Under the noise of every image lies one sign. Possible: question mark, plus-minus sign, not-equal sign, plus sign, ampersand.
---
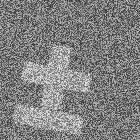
plus-minus sign
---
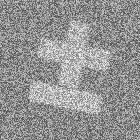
plus-minus sign
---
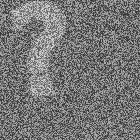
question mark
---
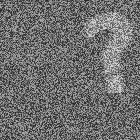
question mark
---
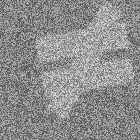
not-equal sign
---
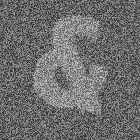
ampersand
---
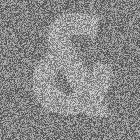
ampersand
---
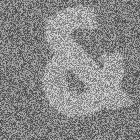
ampersand
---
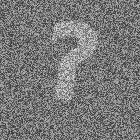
question mark
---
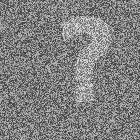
question mark
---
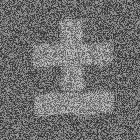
plus-minus sign
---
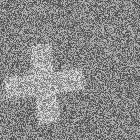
plus sign
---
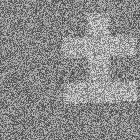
plus-minus sign
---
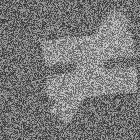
not-equal sign
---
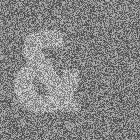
ampersand
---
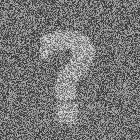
question mark
